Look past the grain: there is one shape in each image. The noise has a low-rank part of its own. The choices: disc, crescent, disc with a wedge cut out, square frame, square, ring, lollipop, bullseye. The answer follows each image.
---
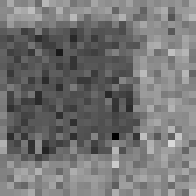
square
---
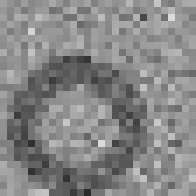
ring
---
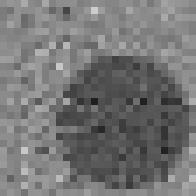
disc
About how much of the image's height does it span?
two thirds
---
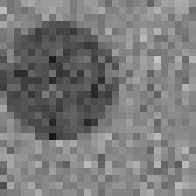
disc
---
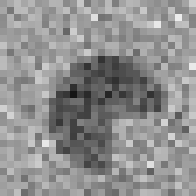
disc with a wedge cut out
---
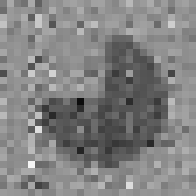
disc with a wedge cut out
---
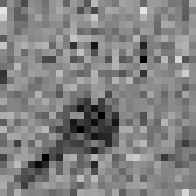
lollipop
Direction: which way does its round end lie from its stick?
up and right
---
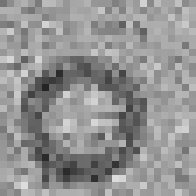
ring
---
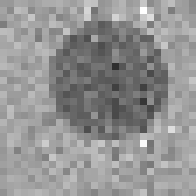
disc
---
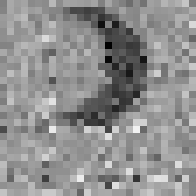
crescent
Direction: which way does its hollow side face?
left
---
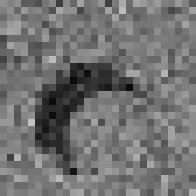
crescent
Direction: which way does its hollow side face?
down and right
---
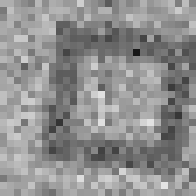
square frame
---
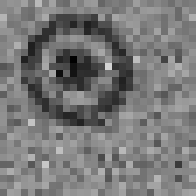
bullseye
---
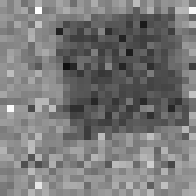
square
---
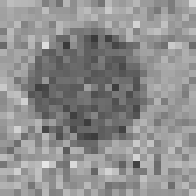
disc
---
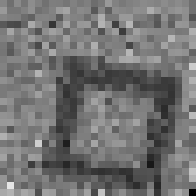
square frame
